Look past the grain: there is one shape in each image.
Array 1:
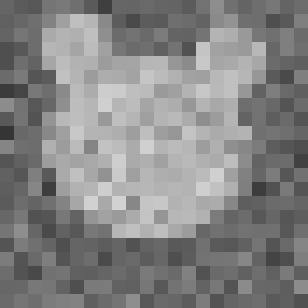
bear's head
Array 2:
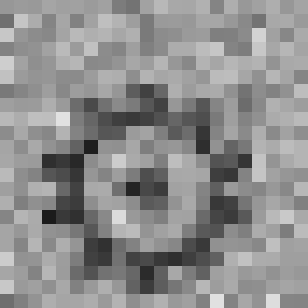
gear
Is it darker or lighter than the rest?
darker
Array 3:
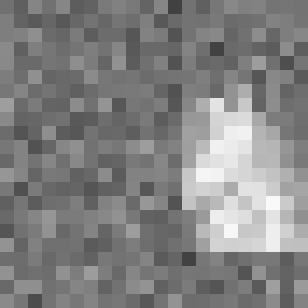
chess knight
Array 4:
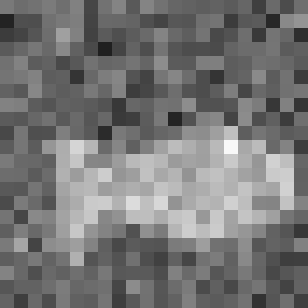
fish
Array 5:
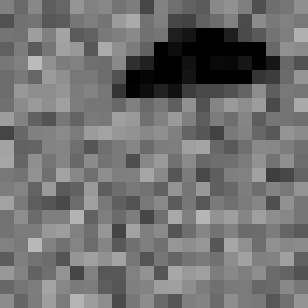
umbrella
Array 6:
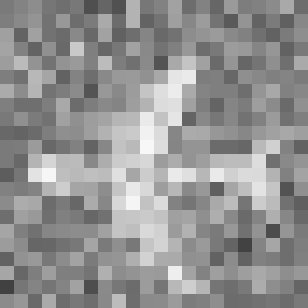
airplane
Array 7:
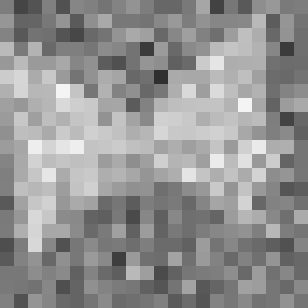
bow tie
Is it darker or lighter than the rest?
lighter
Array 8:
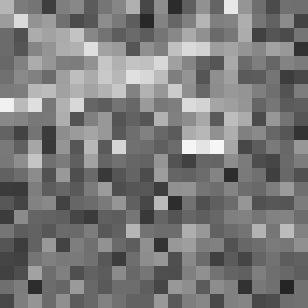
pair of scissors
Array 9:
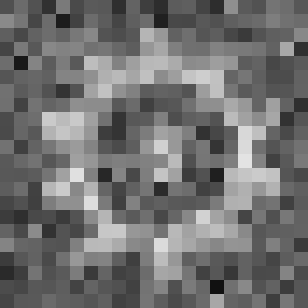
gear
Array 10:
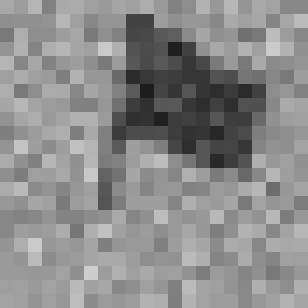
flag
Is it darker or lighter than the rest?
darker
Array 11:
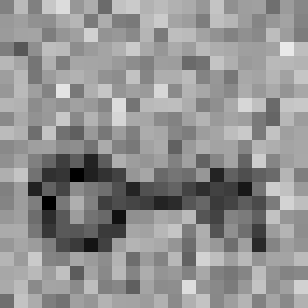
key
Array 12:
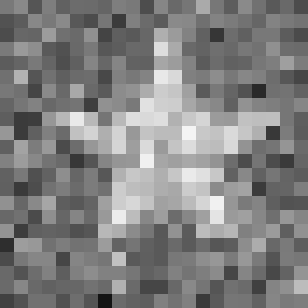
star
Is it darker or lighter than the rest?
lighter
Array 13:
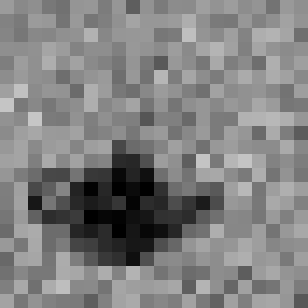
teapot
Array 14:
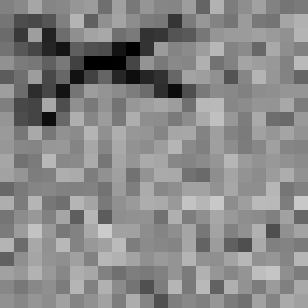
pair of scissors
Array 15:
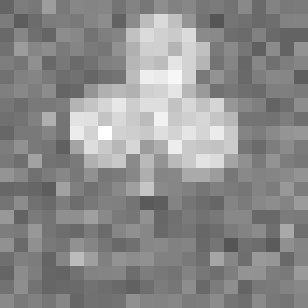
club
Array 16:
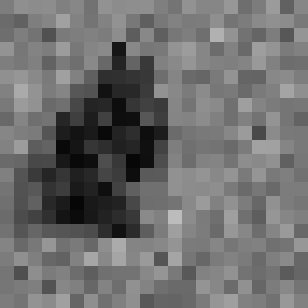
chess knight
